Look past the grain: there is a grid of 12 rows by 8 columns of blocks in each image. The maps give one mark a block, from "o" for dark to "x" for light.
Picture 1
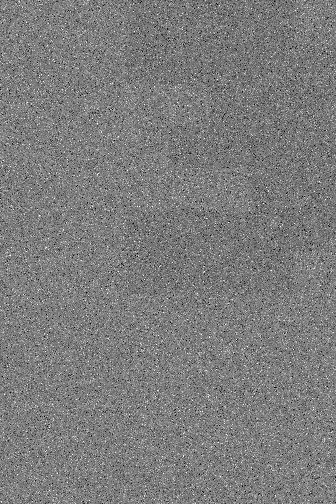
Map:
xxxoooox
xxxooooo
xxxxxooo
xxxxoooo
xxxxxxoo
xxxooooo
xxxoooox
xxxxxxxx
xxxxxxxx
xxxxxxxx
xxxxxxxx
xxxxxxxx
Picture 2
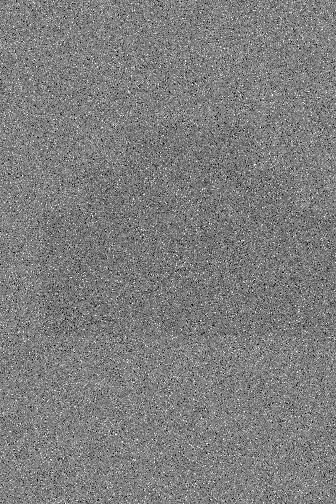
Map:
xxxxxxxx
xxxxxxxx
xxxxxxxx
xxxoooxx
xxooooox
xooooooo
xooooooo
xooooooo
xxxxxxxx
xxxxxxxx
xxxxxxxx
xxxxxxxx
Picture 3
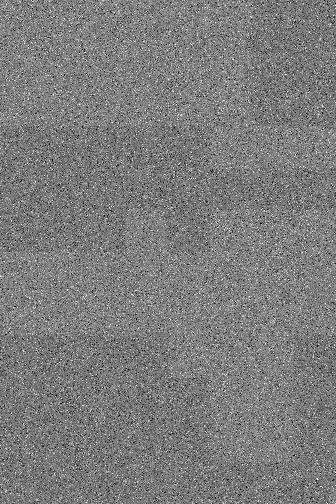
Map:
xxxxxxoo
xxxxxxoo
xxxxxxoo
oooooxxx
oooooooo
oooxoxxx
xxxxxxxx
xxxxxxxx
ooooxxxo
oooooxxo
oooooxxo
oooooooo
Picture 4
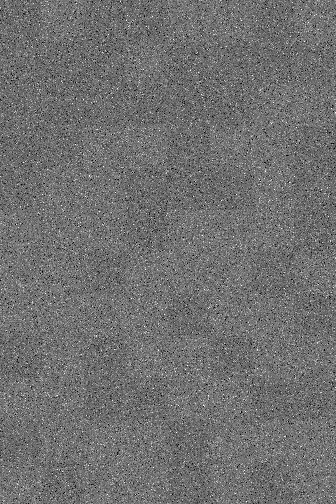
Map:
oxooxxox
oooxoooo
ooooooxx
ooxxoxxo
oxxoooxo
xxxoxxxo
xxoxxxox
xxxxoxxo
oxoxxoxx
xxooxxoo
oxxxoxxx
xoxxoxox
